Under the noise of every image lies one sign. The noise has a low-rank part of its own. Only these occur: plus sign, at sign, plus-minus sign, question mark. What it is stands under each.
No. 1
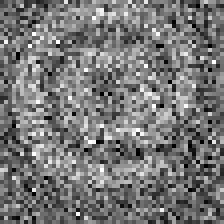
light at sign
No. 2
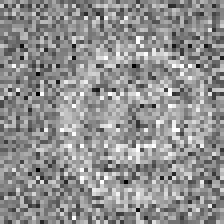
light at sign
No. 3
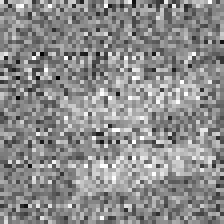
light plus-minus sign
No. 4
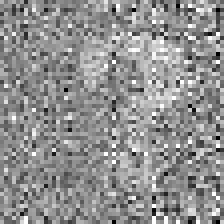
light question mark
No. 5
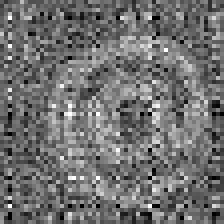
light at sign
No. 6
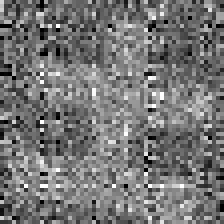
light plus-minus sign
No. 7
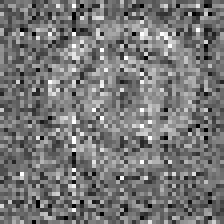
light at sign
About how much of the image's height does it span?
two thirds
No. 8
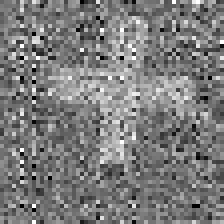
light plus sign
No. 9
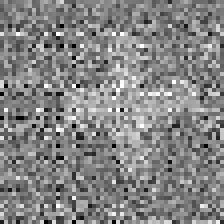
light plus sign
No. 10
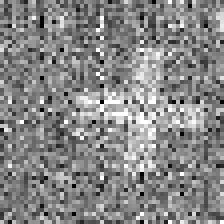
light plus sign
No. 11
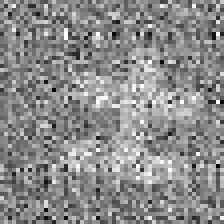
light plus-minus sign
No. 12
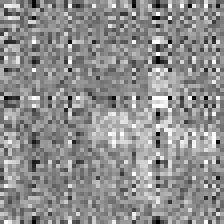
light plus sign
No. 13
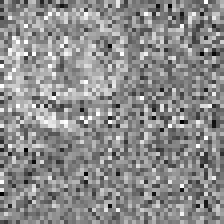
light at sign
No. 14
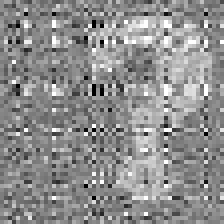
light question mark
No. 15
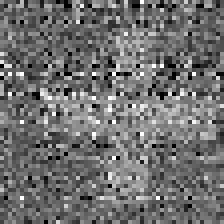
light plus sign
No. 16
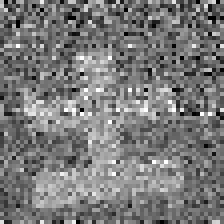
light plus-minus sign
